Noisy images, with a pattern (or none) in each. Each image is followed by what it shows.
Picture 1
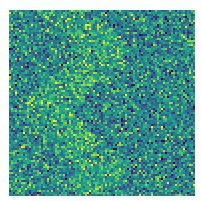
a wavy band
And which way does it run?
top to bottom
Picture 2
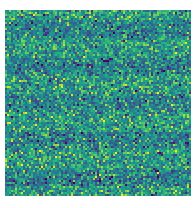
horizontal stripes
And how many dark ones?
5
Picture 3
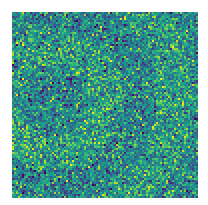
rings round one point
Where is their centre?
middle left
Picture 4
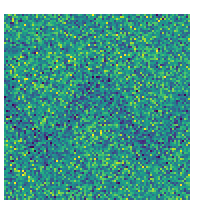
a wavy band
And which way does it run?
left to right
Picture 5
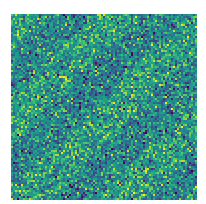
diagonal stripes
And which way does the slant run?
bottom left to top right
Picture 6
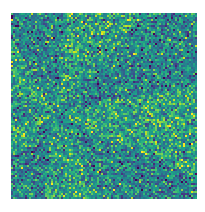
spokes from one point
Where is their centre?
middle left
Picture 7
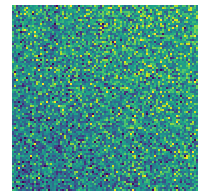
a smooth slope
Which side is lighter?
top right
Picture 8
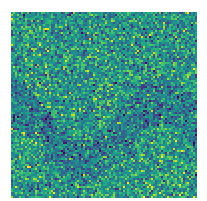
a wavy band
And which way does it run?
left to right
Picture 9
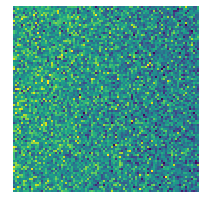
a smooth slope
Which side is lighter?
left
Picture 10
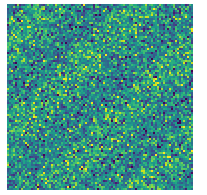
diagonal stripes
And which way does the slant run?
bottom left to top right
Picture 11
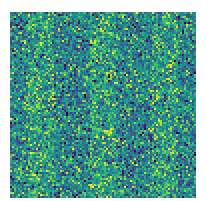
vertical stripes
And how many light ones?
3
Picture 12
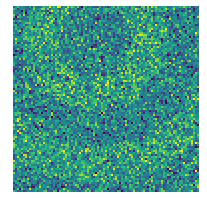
rings round one point
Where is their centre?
top middle
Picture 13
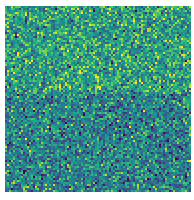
a sharp edge
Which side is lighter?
top
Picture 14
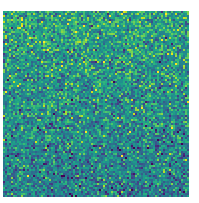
a smooth slope
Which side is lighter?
top
